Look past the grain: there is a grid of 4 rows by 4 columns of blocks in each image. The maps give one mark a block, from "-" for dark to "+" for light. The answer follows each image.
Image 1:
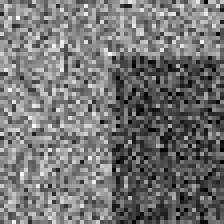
++++
++--
++--
++--
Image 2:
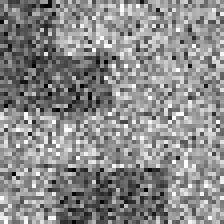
-+++
--++
++++
+--+
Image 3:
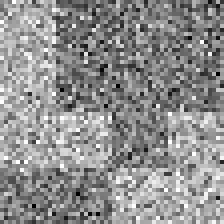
+---
+---
++-+
--++
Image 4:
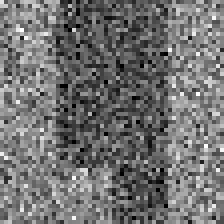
+--+
+--+
+--+
++-+
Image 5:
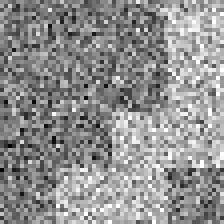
---+
---+
--++
-++-
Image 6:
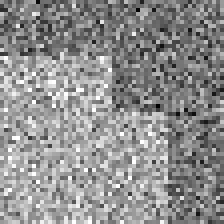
----
++--
+++-
+++-
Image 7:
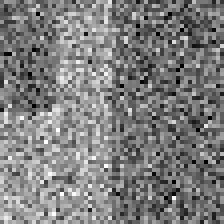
-+--
-+--
++--
++--
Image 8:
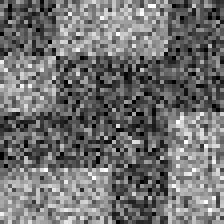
-++-
+---
---+
++-+
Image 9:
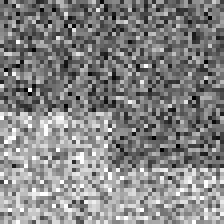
----
----
++--
++++
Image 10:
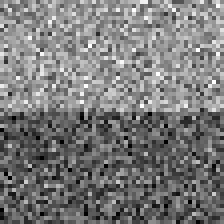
++++
++++
----
----
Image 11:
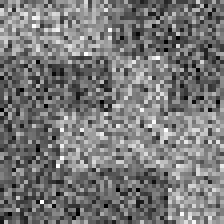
++--
--+-
-+++
---+
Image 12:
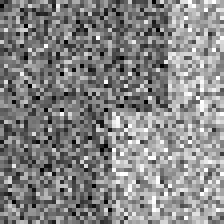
---+
---+
--++
--++
